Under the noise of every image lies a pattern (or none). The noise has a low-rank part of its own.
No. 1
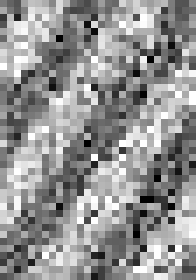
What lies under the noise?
diagonal stripes
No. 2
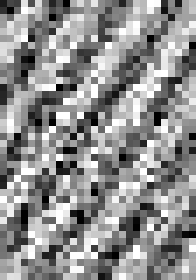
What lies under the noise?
diagonal stripes
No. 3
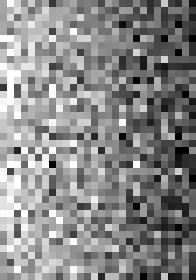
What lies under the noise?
a smooth slope
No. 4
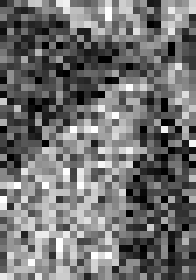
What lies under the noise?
spokes from one point
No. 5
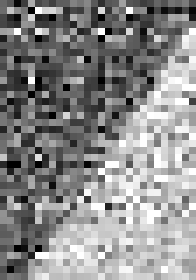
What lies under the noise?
a sharp edge
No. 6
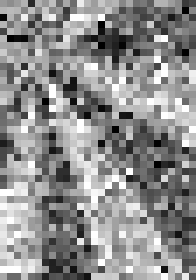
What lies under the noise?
spokes from one point
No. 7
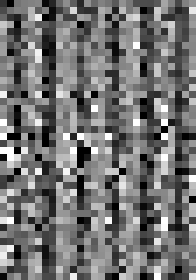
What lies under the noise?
vertical stripes
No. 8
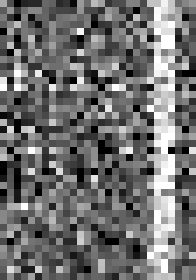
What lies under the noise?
one vertical stripe
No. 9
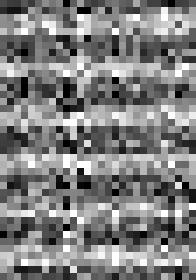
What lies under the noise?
horizontal stripes
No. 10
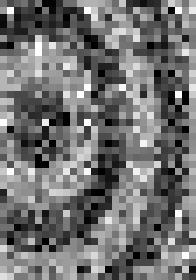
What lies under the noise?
rings round one point
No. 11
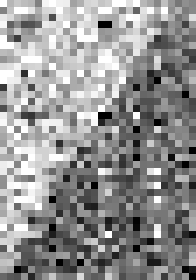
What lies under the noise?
a sharp edge
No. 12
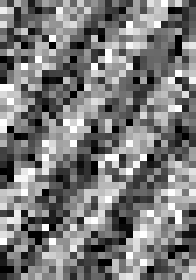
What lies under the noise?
diagonal stripes
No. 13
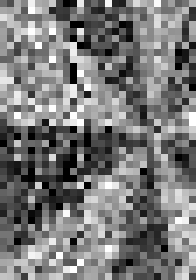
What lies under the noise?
spokes from one point
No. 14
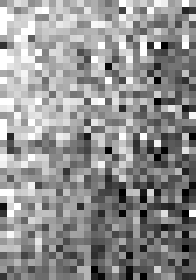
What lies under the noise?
a smooth slope
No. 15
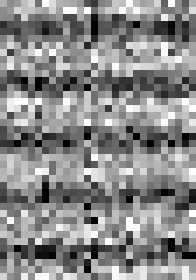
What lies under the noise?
horizontal stripes
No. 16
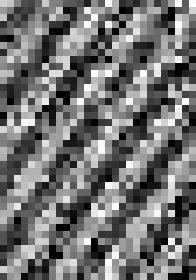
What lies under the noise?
diagonal stripes
